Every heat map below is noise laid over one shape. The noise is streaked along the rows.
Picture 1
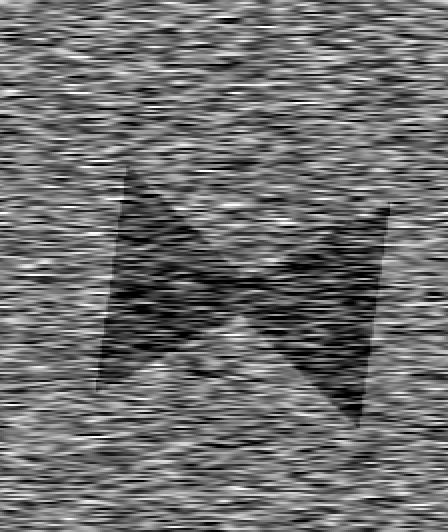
bow tie
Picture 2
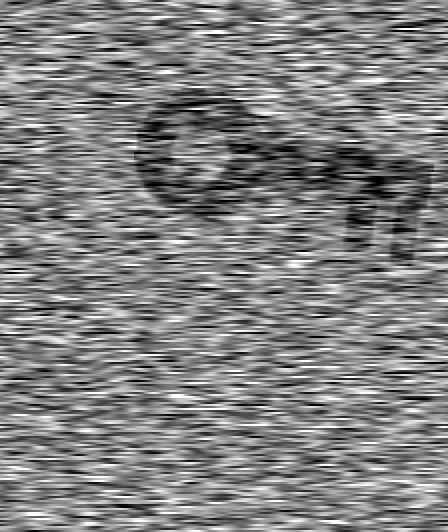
key
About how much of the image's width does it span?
two thirds
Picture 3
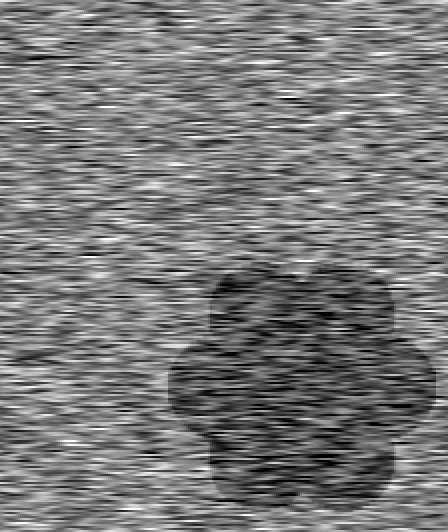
flower
